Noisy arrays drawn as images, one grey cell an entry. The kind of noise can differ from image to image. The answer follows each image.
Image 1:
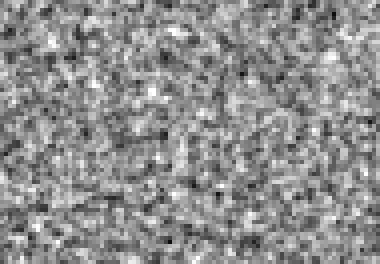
blotchy
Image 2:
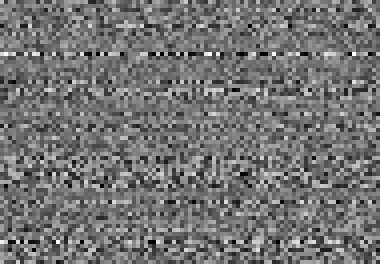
rows of uneven size
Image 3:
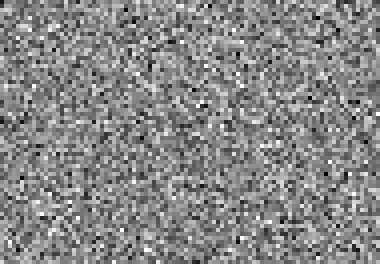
independent entries
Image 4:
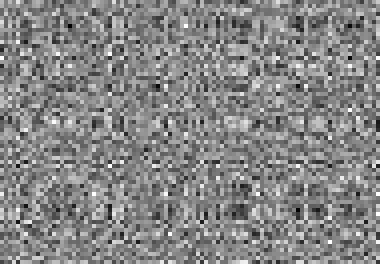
low rank plus noise
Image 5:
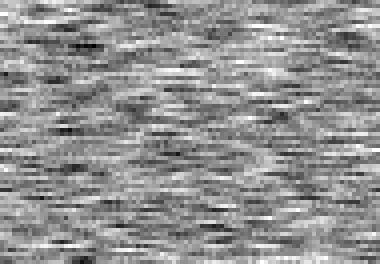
streaked along the rows
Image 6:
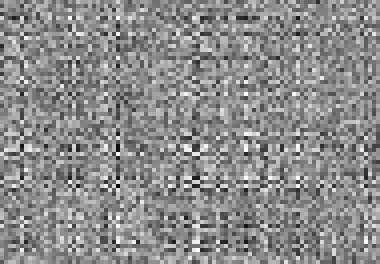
low rank plus noise
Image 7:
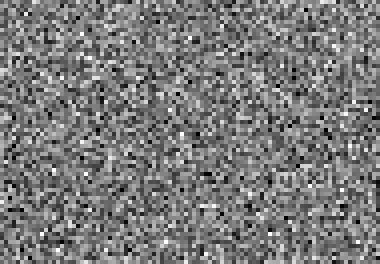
independent entries
